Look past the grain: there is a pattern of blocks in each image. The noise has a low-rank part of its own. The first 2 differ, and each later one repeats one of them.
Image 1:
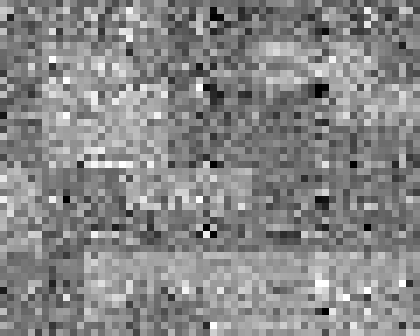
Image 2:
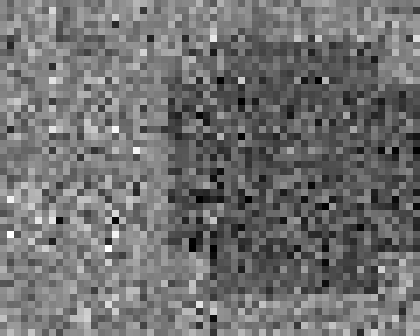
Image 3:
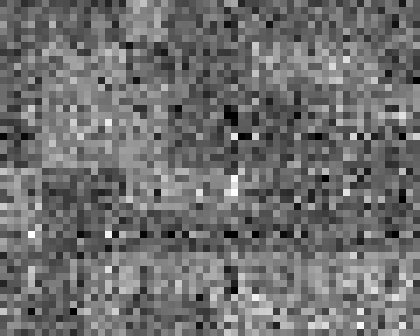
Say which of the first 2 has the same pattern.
1
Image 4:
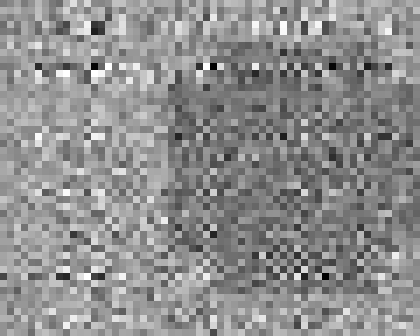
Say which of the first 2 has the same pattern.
2
